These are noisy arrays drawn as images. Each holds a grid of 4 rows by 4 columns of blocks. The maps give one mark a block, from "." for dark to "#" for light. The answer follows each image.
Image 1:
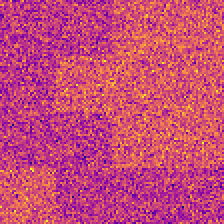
. . # #
. # # #
. . # #
# . . .
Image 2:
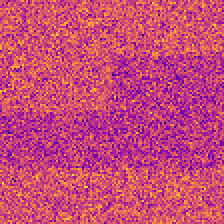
# # # #
# # . .
. . . .
# # # #
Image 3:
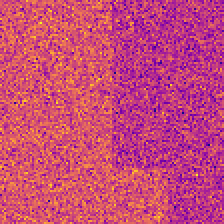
# # . .
# # . .
# # . .
# # # .
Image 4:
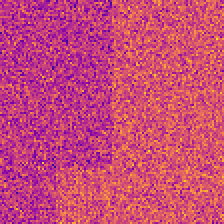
. . # #
. . # #
. . # #
. # # #
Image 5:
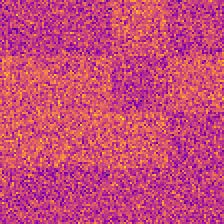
. . # .
# # . #
# # # .
. . . .
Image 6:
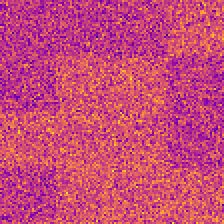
. . . #
. # # .
# # # .
. # # #
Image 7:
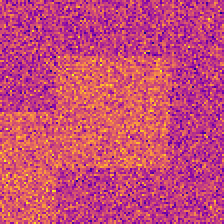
. . . .
. # # .
# # # .
# . . .
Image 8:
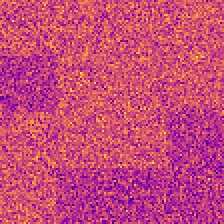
# # # #
. # # #
# # # .
# . . .
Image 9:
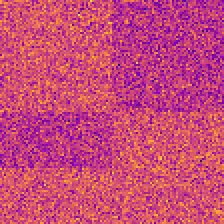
# # . .
# # . .
. . # #
# # # #
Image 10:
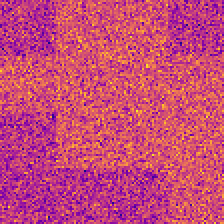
. # # .
# # # #
. # # #
. . . #
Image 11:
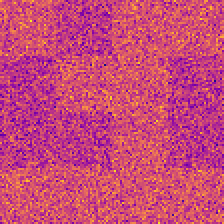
# . # #
. # # .
. . # .
# # # #
